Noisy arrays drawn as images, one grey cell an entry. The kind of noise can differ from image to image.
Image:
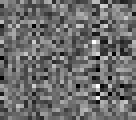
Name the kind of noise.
low rank plus noise
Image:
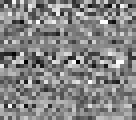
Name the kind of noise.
rows of uneven size
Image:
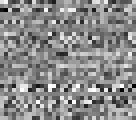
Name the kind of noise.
rows of uneven size
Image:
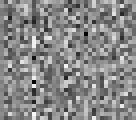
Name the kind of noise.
columns of uneven size
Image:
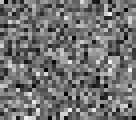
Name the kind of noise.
independent entries
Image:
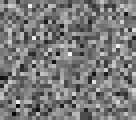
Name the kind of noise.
independent entries
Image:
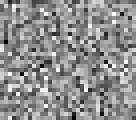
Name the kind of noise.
independent entries
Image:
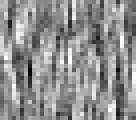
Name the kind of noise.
streaked along the columns
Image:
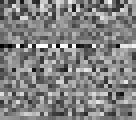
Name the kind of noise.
rows of uneven size
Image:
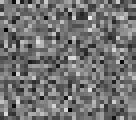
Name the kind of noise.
low rank plus noise
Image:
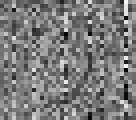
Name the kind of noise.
columns of uneven size
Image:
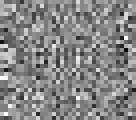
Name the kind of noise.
low rank plus noise
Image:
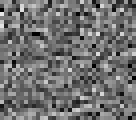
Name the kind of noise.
low rank plus noise
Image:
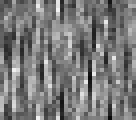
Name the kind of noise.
streaked along the columns
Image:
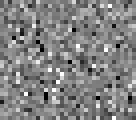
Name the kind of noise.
heavy tails
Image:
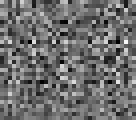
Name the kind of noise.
low rank plus noise
